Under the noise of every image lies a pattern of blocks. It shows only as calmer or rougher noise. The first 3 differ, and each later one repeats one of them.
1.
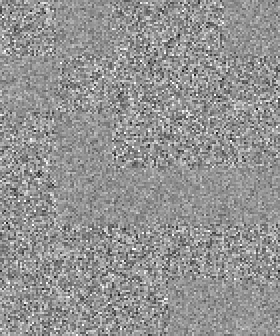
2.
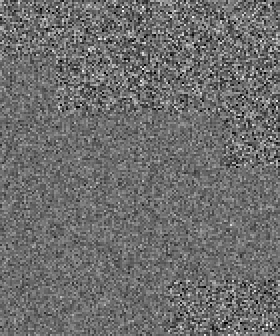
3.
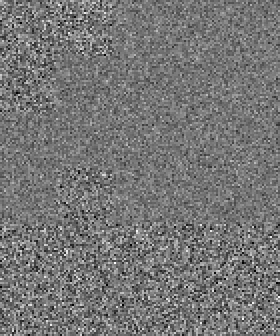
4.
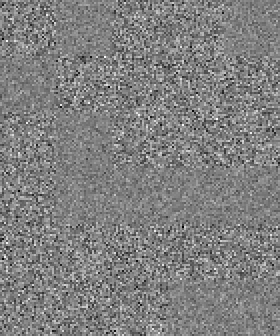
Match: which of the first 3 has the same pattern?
1
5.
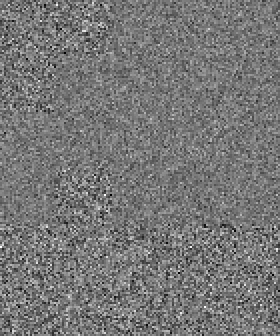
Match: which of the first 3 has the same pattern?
3
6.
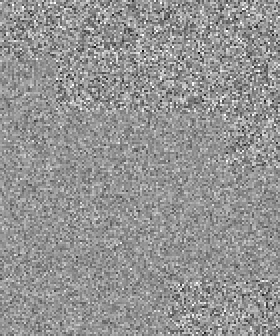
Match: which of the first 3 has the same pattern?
2
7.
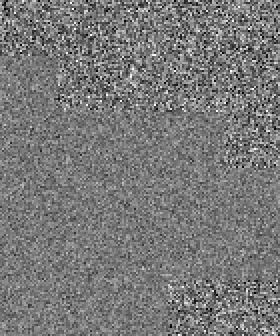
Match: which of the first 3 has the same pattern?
2
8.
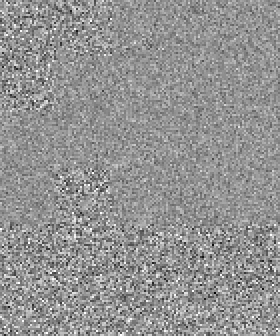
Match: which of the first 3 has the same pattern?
3
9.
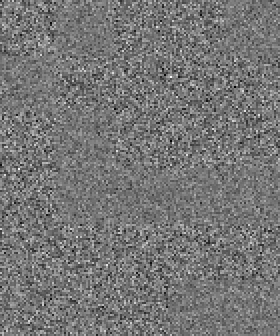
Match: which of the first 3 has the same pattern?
1
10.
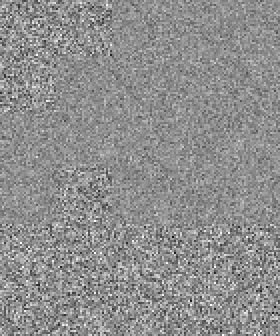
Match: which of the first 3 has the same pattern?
3
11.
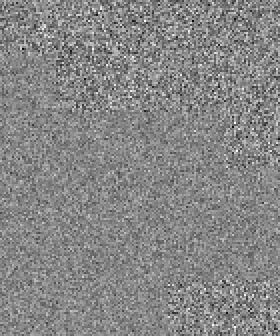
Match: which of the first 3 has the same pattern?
2
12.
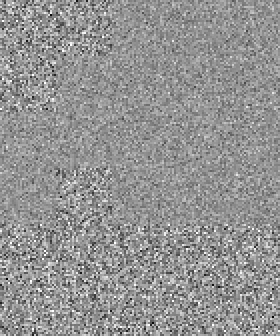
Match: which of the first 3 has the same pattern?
3
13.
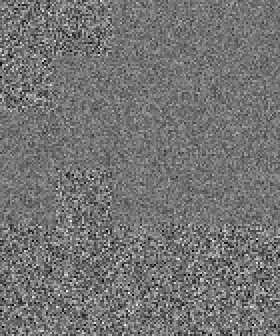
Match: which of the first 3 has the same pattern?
3
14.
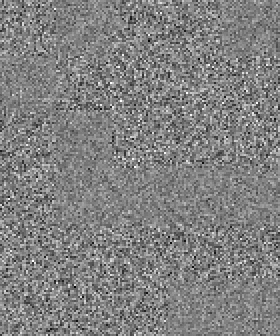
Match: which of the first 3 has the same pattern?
1
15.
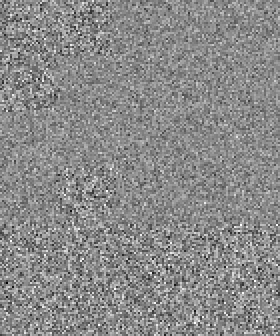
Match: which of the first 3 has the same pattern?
3
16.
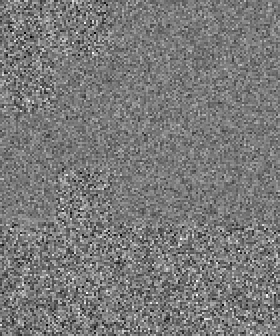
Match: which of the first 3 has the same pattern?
3
